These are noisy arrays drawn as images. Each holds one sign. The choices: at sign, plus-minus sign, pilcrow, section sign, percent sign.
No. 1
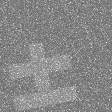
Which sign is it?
plus-minus sign
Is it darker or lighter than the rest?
lighter
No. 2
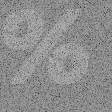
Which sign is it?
percent sign
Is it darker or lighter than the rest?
lighter
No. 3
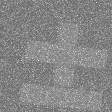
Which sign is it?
plus-minus sign
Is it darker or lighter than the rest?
lighter
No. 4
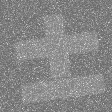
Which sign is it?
plus-minus sign
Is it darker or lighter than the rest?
lighter
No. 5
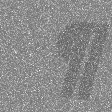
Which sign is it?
pilcrow
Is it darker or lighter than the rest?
darker
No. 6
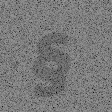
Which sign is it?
section sign
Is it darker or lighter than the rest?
darker
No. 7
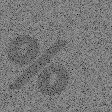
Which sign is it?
percent sign
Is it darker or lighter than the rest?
darker
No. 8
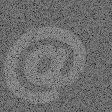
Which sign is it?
at sign
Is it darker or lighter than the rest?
lighter
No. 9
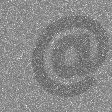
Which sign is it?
at sign
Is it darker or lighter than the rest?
darker
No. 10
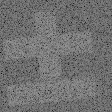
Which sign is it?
plus-minus sign
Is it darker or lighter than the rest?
lighter
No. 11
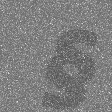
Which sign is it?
section sign
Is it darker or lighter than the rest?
darker
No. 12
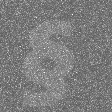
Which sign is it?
section sign
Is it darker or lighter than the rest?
lighter
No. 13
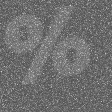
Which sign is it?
percent sign
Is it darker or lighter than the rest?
lighter
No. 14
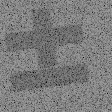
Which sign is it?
plus-minus sign
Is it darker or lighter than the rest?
darker
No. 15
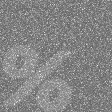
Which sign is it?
percent sign
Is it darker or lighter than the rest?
lighter
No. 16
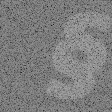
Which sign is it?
section sign
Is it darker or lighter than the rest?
lighter
